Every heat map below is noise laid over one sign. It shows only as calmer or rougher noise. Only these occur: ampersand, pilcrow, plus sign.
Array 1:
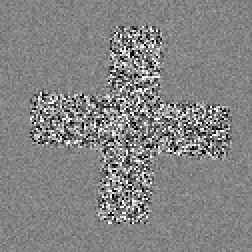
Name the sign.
plus sign
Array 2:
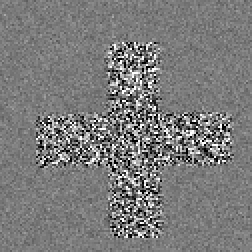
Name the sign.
plus sign
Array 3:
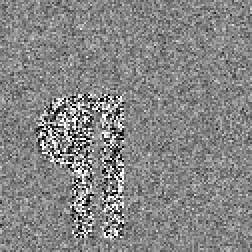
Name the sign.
pilcrow
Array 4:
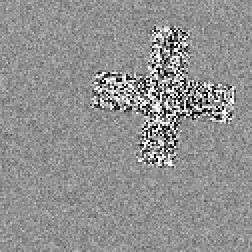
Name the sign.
plus sign
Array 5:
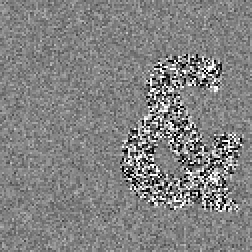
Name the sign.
ampersand
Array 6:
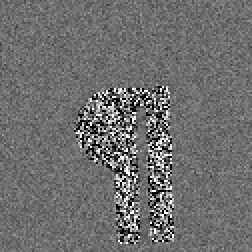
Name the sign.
pilcrow
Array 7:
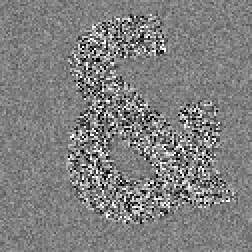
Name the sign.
ampersand
